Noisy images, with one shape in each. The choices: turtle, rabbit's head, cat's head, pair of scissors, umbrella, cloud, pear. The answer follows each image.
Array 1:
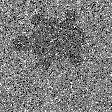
dark turtle
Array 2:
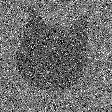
dark cat's head
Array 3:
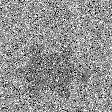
dark turtle
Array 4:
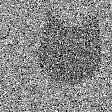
dark cat's head
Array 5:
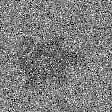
dark turtle
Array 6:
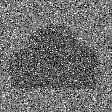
dark cloud
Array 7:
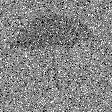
dark umbrella
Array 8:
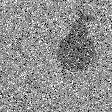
dark pear
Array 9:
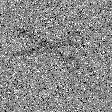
dark pair of scissors
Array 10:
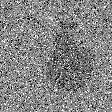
dark pear
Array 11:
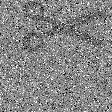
dark pair of scissors
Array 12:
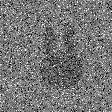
dark rabbit's head
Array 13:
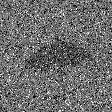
dark umbrella
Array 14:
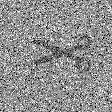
dark pair of scissors
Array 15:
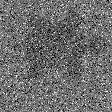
dark turtle
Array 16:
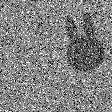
dark rabbit's head
